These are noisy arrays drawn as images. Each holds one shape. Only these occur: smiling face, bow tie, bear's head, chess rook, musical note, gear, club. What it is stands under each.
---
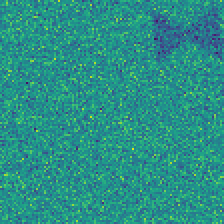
bow tie
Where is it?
top right
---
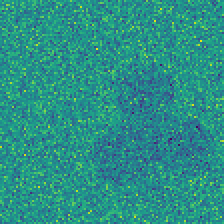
club
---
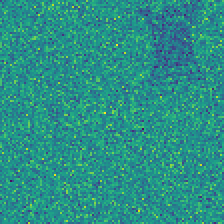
chess rook
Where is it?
top right
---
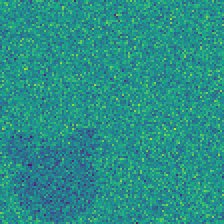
bear's head
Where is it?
bottom left
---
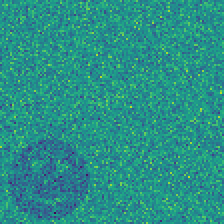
smiling face
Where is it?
bottom left
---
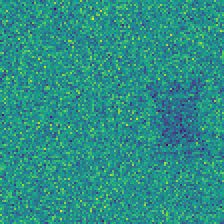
chess rook
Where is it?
middle right
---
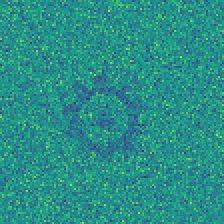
gear
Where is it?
centre
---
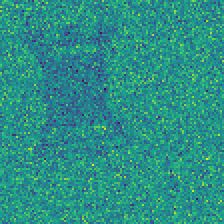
chess rook
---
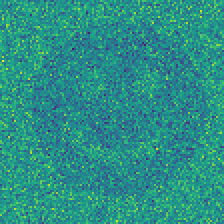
smiling face
